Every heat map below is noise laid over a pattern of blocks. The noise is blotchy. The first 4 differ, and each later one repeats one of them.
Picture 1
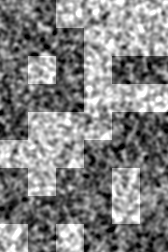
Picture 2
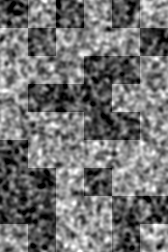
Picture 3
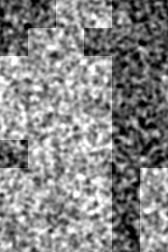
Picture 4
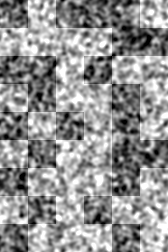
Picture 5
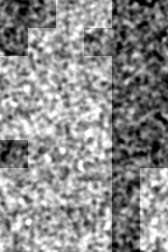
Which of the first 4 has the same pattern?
3
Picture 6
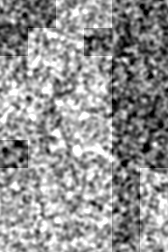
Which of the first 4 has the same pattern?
3
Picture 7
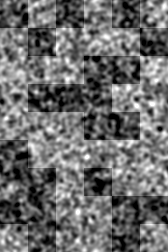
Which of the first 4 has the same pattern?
2
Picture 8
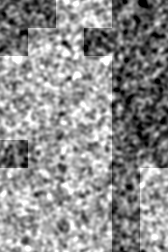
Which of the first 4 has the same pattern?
3
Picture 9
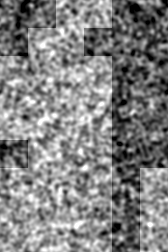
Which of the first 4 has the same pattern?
3
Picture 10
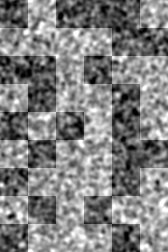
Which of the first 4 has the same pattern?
4
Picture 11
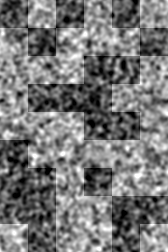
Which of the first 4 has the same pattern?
2
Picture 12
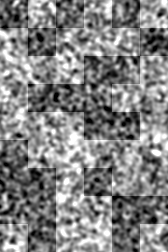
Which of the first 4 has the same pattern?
2
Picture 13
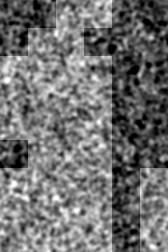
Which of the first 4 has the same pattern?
3
